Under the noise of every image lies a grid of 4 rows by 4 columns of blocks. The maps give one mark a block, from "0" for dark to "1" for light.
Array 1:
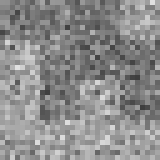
0001
1000
1010
1111
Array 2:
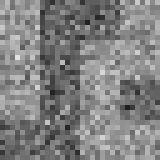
1001
1011
1010
0011
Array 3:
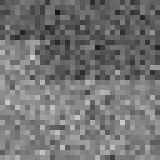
0000
1000
1111
1111
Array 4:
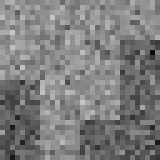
1111
1110
0110
0100
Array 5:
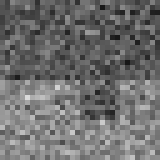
0000
0000
1101
1111
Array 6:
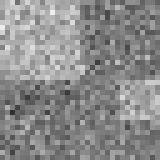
1100
1100
0001
0000
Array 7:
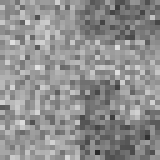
1100
1111
1101
1100
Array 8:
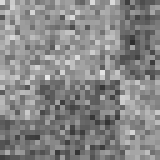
1110
1110
1001
0001
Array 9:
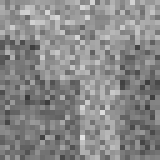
1111
0110
0010
0010
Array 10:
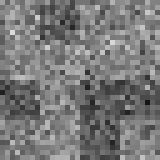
1011
1111
0100
1101
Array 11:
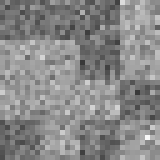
0001
1101
1110
0101
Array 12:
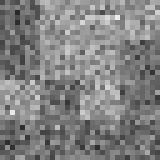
0111
0110
1010
0000
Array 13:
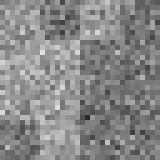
1010
1100
1100
0100
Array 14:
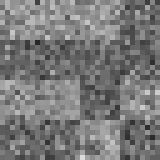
1110
0000
1101
0010
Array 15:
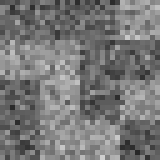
0001
1100
0101
0110
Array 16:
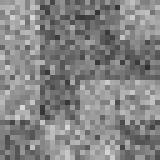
1001
1000
1011
0110
